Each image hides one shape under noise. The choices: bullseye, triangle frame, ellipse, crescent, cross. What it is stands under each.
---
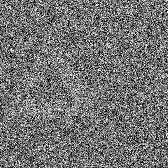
light triangle frame
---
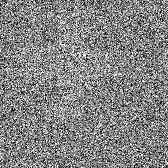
light cross
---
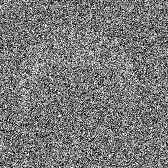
light crescent
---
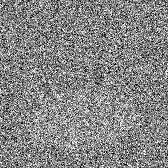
light ellipse
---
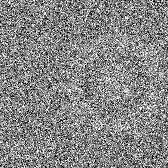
light bullseye
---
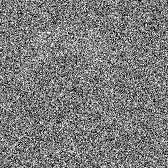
light crescent
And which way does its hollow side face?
down
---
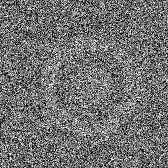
light bullseye
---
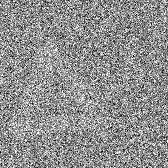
light triangle frame
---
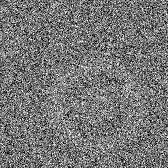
light bullseye
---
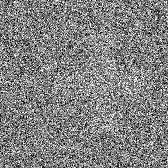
light cross
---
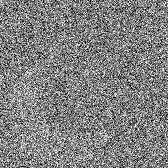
light crescent
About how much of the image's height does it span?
two thirds
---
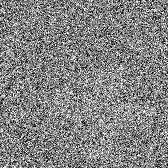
light cross
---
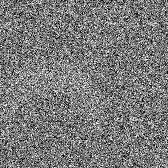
light crescent
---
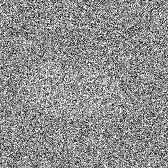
light ellipse
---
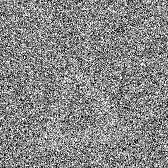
light triangle frame
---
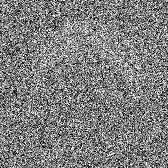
light crescent
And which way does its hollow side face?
down
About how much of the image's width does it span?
two thirds
